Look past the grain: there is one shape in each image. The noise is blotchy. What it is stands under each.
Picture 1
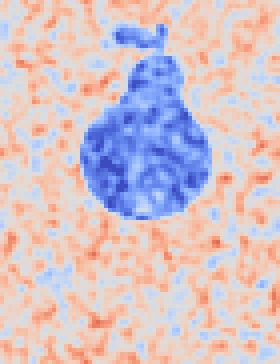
pear
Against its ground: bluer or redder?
bluer
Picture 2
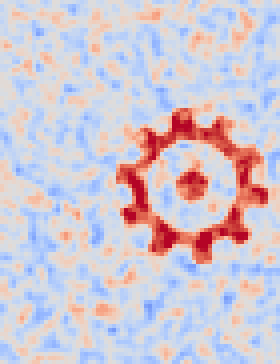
gear
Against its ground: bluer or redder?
redder
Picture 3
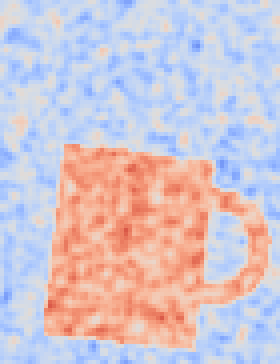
cup
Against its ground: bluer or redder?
redder
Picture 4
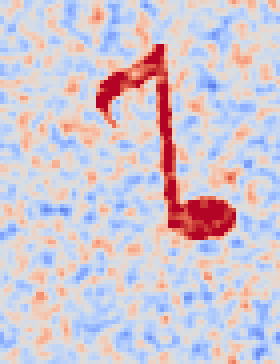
musical note
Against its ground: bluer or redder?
redder
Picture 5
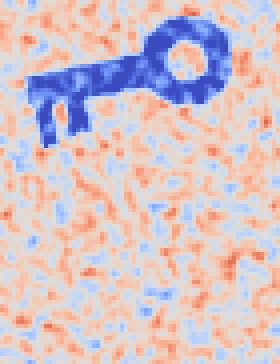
key
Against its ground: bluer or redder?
bluer
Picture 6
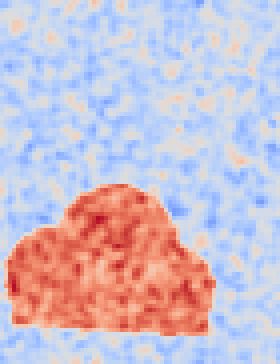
cloud
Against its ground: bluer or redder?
redder
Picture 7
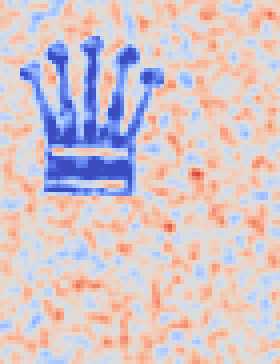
chess queen
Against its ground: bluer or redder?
bluer
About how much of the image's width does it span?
half
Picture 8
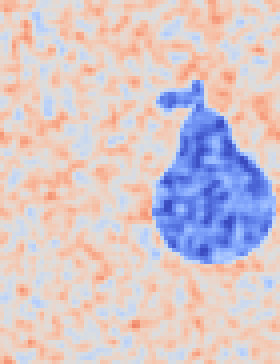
pear
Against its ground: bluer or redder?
bluer
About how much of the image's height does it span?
half
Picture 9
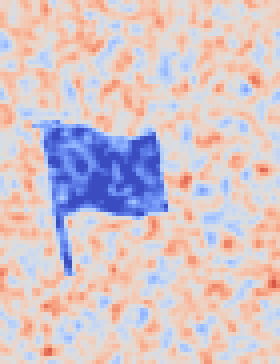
flag
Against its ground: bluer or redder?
bluer
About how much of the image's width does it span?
half
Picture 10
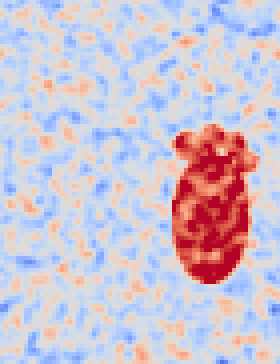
footprint
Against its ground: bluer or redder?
redder
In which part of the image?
middle right
